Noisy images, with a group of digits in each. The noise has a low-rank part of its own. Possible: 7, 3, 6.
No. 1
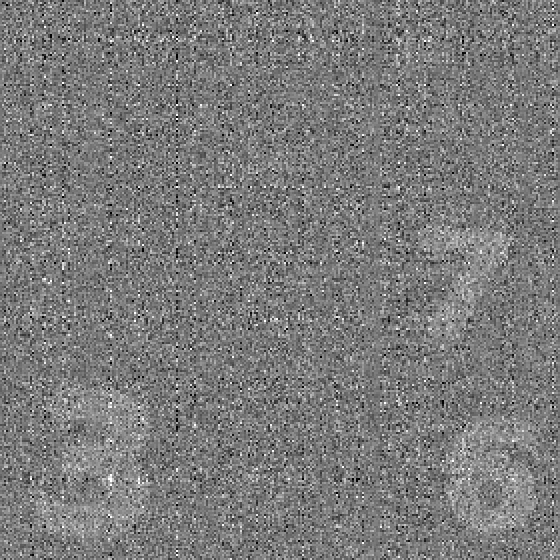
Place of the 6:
bottom right
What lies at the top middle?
nothing
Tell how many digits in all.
3
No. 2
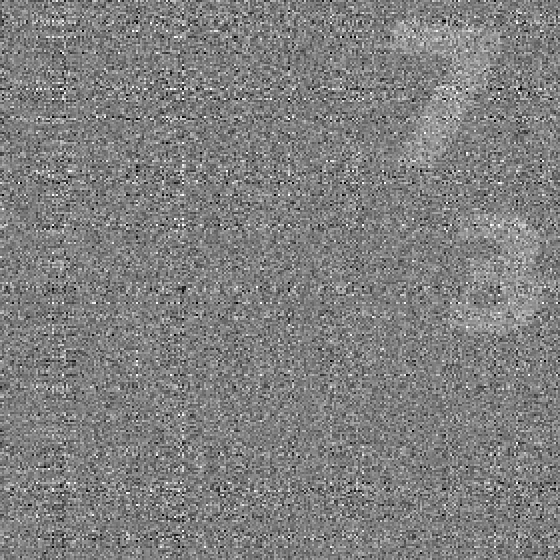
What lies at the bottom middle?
nothing
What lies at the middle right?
3
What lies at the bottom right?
nothing
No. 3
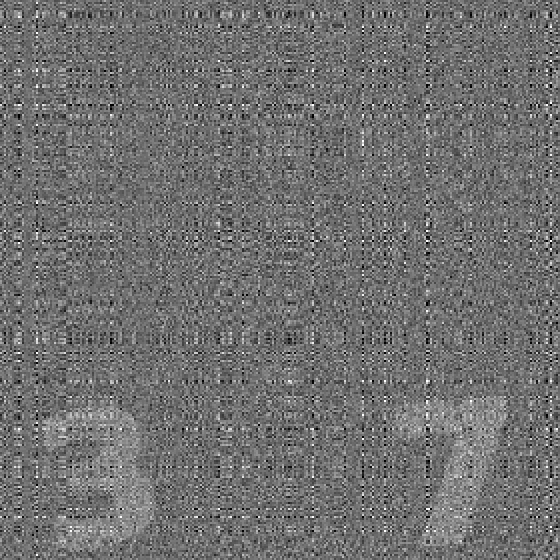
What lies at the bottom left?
3
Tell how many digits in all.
2
